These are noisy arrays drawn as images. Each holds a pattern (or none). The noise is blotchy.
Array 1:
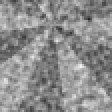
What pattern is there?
spokes from one point
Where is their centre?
top middle
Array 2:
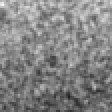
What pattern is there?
a smooth slope
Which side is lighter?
top
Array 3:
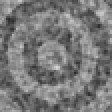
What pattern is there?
rings round one point
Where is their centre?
centre
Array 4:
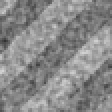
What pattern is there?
diagonal stripes
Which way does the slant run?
bottom left to top right
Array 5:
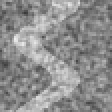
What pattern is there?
a wavy band
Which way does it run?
top to bottom
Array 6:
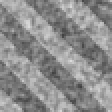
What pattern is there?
diagonal stripes
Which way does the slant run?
top left to bottom right
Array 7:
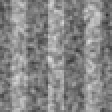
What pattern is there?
vertical stripes
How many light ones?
3
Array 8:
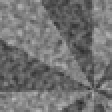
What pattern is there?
spokes from one point
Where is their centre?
bottom right
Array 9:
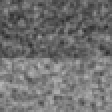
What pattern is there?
a sharp edge
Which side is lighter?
bottom
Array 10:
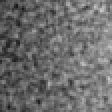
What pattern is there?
a smooth slope
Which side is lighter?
right
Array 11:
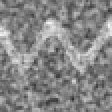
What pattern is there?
a wavy band
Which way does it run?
left to right
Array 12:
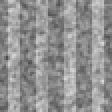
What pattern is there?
vertical stripes
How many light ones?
4
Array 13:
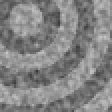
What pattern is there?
rings round one point
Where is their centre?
top left
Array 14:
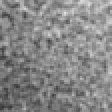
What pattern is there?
a smooth slope
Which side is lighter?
top right
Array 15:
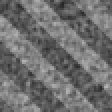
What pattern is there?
diagonal stripes
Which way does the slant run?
top left to bottom right
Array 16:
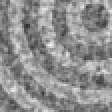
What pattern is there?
rings round one point
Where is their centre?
top right
